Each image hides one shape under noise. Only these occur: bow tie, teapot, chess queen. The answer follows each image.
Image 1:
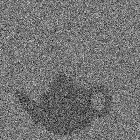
teapot
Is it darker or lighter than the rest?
darker
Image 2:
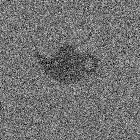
teapot
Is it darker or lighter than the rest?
darker
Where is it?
centre
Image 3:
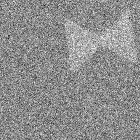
bow tie
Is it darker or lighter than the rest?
lighter
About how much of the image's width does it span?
half
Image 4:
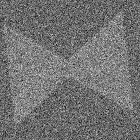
bow tie
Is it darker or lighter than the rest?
lighter
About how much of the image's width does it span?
nearly all
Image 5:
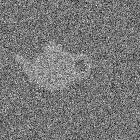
teapot
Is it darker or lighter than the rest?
lighter
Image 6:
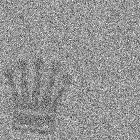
chess queen
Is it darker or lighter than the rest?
darker
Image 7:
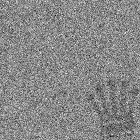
chess queen
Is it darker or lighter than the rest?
darker
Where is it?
bottom right
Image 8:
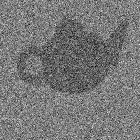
teapot
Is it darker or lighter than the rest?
darker
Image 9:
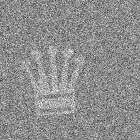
chess queen
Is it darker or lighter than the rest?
lighter
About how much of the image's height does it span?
half
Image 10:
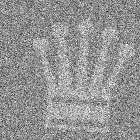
chess queen
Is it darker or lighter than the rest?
lighter
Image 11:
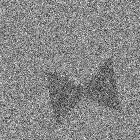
bow tie
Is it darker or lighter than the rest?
darker
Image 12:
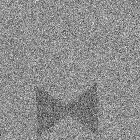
bow tie
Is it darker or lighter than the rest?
darker
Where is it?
bottom middle
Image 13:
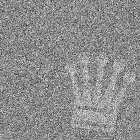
chess queen
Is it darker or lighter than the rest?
lighter
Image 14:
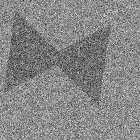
bow tie
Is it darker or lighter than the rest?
darker
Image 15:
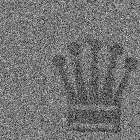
chess queen
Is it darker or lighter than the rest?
darker
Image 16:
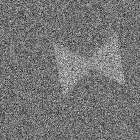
bow tie
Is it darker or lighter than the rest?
lighter
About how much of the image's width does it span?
half
